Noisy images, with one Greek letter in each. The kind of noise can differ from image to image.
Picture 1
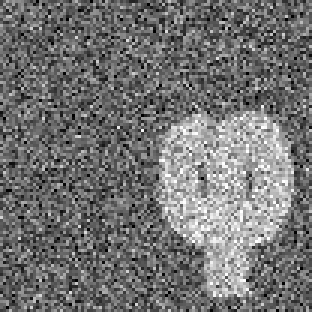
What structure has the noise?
independent entries
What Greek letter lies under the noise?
phi
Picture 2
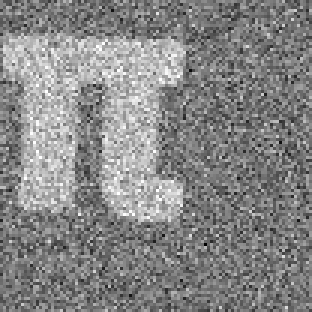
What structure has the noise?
independent entries
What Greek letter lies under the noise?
pi
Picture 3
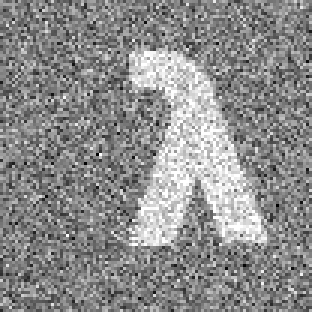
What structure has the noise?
independent entries
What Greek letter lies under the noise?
lambda
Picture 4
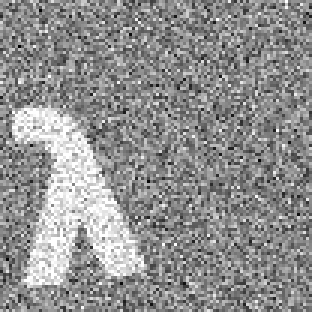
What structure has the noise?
independent entries
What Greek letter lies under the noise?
lambda
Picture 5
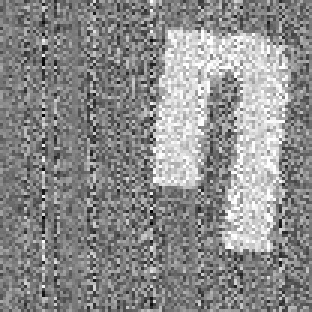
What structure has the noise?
columns of uneven size
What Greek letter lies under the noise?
eta
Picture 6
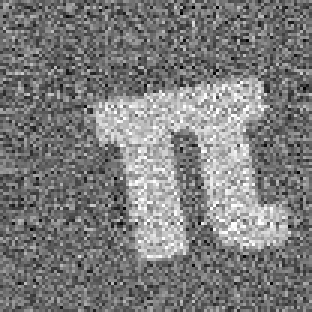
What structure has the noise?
low rank plus noise
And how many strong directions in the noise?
five to eight
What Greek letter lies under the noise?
pi
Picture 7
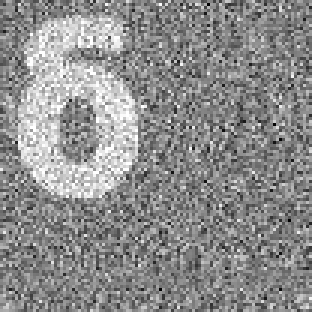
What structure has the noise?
low rank plus noise
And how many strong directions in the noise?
five to eight
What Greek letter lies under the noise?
delta
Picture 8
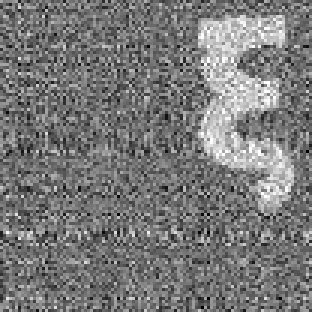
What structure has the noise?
low rank plus noise
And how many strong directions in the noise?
three or four
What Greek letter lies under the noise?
xi
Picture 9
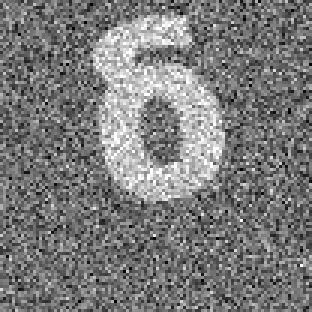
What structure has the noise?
independent entries
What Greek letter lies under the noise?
delta
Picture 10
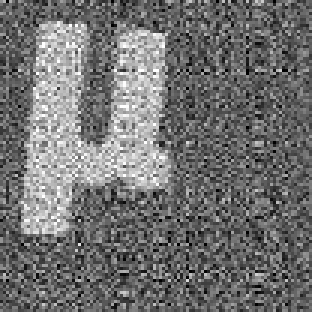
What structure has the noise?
low rank plus noise
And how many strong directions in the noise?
three or four
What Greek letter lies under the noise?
mu
